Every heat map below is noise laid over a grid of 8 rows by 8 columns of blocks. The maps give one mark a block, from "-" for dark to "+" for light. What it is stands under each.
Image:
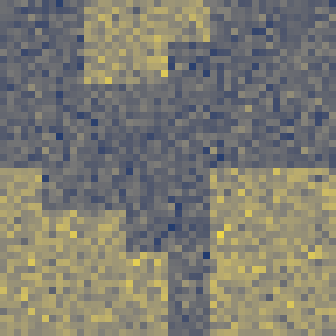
--+++---
--++----
--------
--------
+----+++
+++--+++
++++-+++
++++-+++
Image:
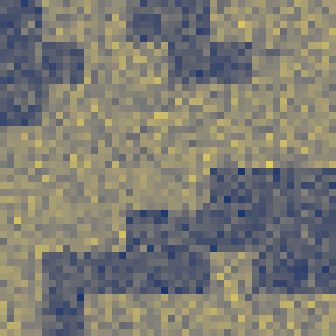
-++--+++
--++--++
-+++++++
++++++++
+++++---
+++-----
+----+--
+-++++++
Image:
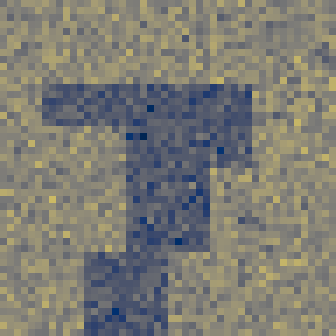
++++++++
++++++++
+-----++
+++---++
+++--+++
+++--+++
++--++++
++--++++
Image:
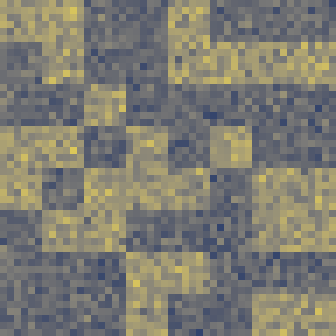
++--+---
-+--++++
--+-----
++-+-+--
+-+++-++
-++---++
---++---
---+--++
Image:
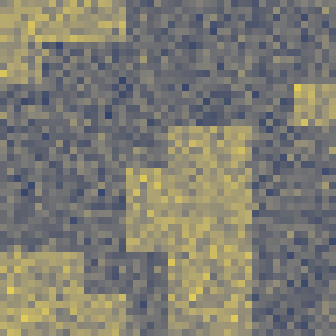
+++-----
+-------
-------+
----++--
---+++--
---+++--
++--++--
+++-++--
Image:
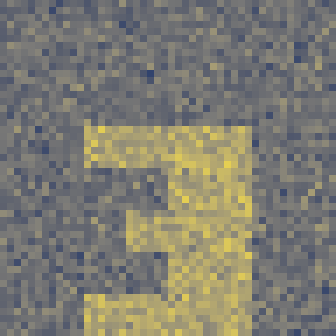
--------
--------
--------
--++++--
----++--
---+++--
----++--
--++++--
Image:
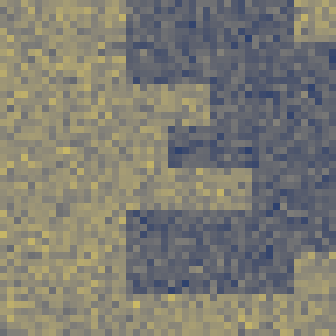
+++----+
+++-----
+++++---
++++----
++++++--
+++-----
+++----+
++++++++
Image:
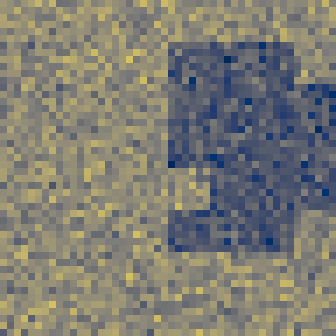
++++++++
++++---+
++++----
++++----
+++++---
++++---+
++++++++
++++++++
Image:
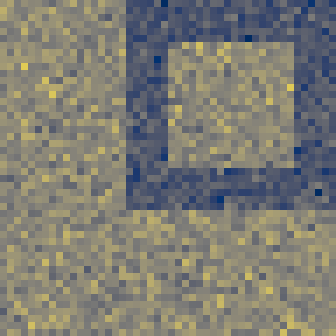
+++-----
+++-+++-
+++-+++-
+++-+++-
+++-----
++++++++
++++++++
++++++++
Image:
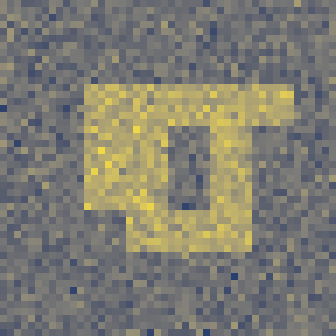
--------
--------
--+++++-
--++-+--
--++-+--
---+++--
--------
--------
